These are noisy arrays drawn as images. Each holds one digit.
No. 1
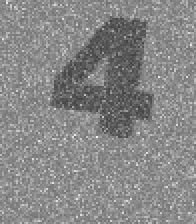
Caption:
dark 4
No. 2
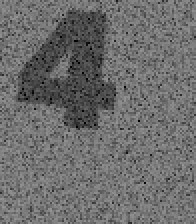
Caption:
dark 4
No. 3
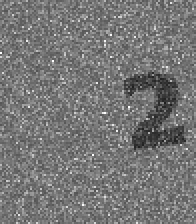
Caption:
dark 2, middle right
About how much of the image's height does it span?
a third
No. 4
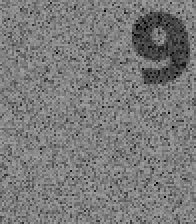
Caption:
dark 9, top right
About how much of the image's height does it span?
a third
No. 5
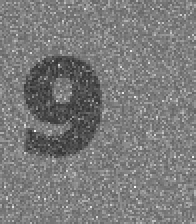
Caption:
dark 9
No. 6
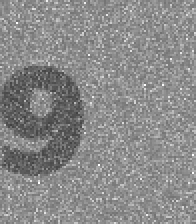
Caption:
dark 9
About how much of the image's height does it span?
half
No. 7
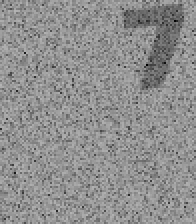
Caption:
dark 7, top right
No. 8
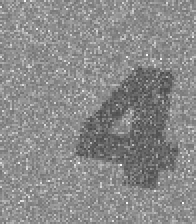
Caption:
dark 4
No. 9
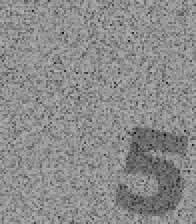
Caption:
dark 5, bottom right
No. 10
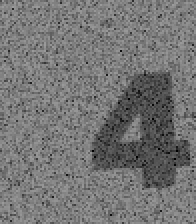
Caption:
dark 4
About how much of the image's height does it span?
half
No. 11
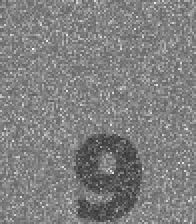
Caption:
dark 9, bottom middle
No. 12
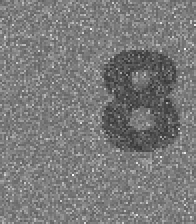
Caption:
dark 8
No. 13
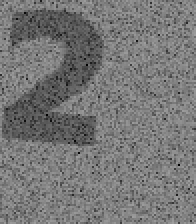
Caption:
dark 2
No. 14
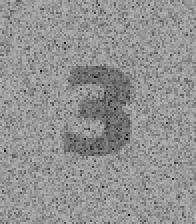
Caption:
dark 3, centre
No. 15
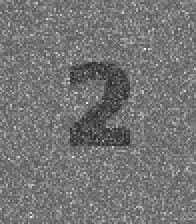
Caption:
dark 2, centre
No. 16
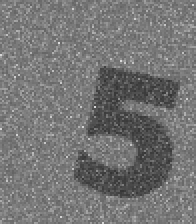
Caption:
dark 5
